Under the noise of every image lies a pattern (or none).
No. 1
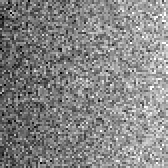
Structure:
a smooth slope
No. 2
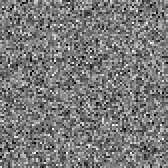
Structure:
only noise
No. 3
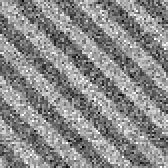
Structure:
diagonal stripes
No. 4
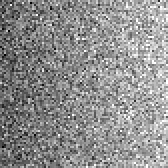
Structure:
a smooth slope
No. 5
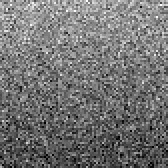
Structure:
a smooth slope
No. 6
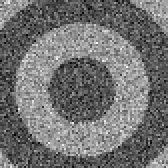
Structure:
rings round one point
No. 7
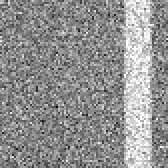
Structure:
one vertical stripe
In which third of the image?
right
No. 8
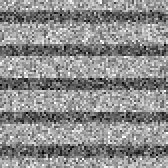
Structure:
horizontal stripes
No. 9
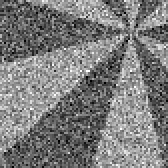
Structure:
spokes from one point
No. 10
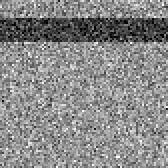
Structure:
one horizontal stripe
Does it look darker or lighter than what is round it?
darker
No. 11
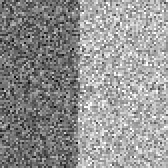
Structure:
a sharp edge
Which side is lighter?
right
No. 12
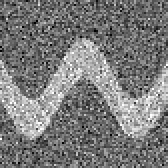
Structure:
a wavy band
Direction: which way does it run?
left to right
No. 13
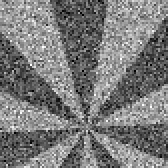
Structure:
spokes from one point
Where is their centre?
bottom middle
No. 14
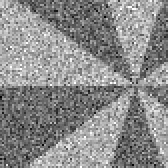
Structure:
spokes from one point
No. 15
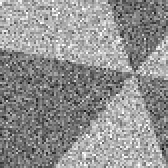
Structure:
spokes from one point
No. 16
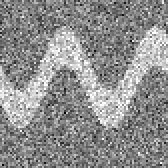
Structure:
a wavy band
